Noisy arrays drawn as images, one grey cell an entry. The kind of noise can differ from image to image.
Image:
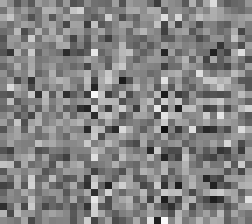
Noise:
low rank plus noise
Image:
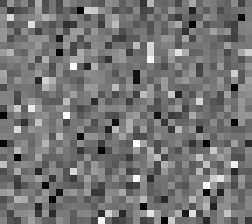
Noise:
heavy tails
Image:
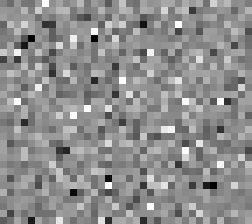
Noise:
heavy tails
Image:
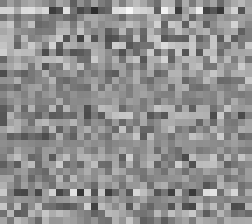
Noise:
rows of uneven size
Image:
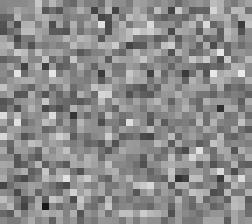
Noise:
low rank plus noise
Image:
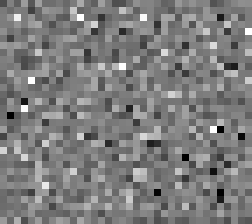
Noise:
heavy tails
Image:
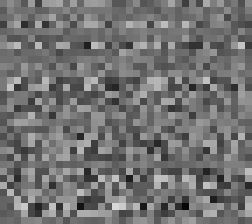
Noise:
rows of uneven size
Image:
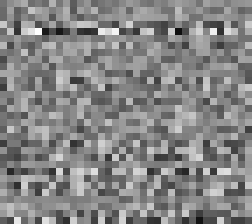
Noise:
rows of uneven size
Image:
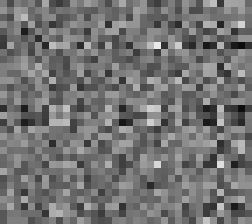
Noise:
low rank plus noise
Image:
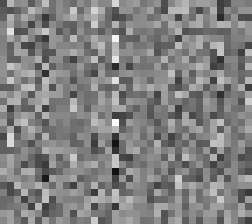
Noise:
columns of uneven size
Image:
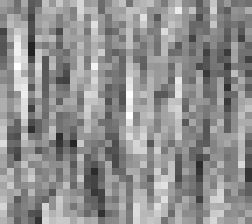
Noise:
streaked along the columns
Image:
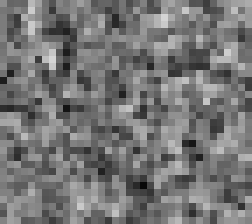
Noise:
blotchy
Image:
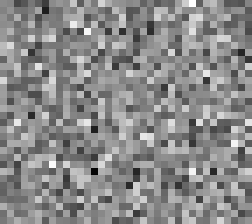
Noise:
independent entries
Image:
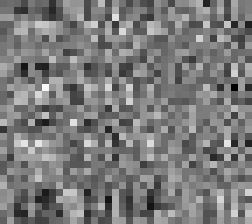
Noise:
low rank plus noise
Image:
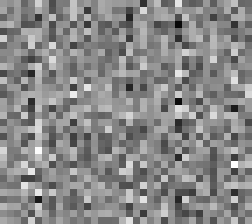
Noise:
columns of uneven size
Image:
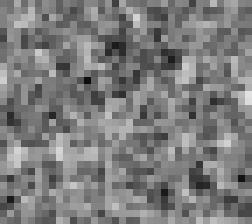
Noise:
blotchy
